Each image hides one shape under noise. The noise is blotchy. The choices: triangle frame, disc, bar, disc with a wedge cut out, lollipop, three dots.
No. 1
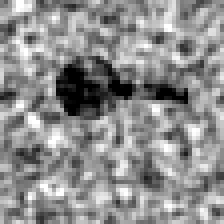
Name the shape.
lollipop
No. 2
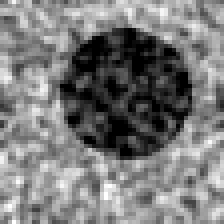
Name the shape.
disc
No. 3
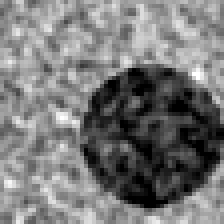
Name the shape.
disc
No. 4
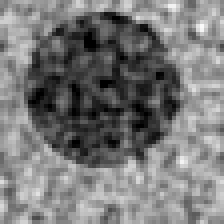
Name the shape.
disc
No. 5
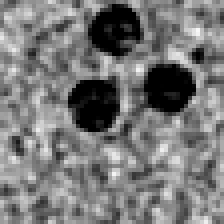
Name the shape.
three dots
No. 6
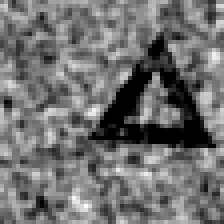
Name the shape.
triangle frame
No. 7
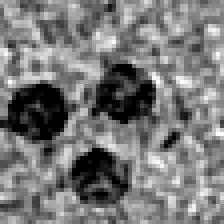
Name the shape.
three dots
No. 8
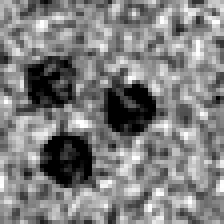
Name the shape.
three dots
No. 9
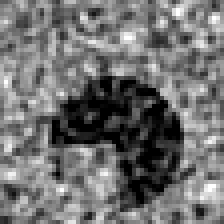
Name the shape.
disc with a wedge cut out
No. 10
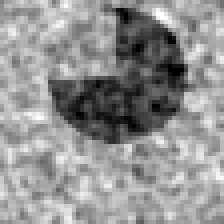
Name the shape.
disc with a wedge cut out
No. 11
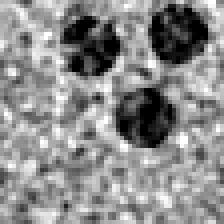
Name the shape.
three dots
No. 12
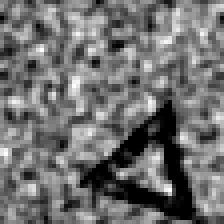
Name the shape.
triangle frame
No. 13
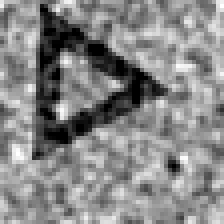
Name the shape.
triangle frame
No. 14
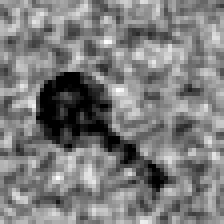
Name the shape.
lollipop
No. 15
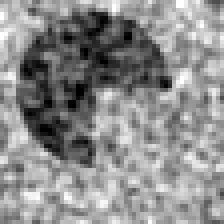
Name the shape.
disc with a wedge cut out
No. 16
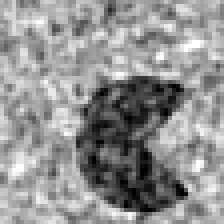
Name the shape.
disc with a wedge cut out
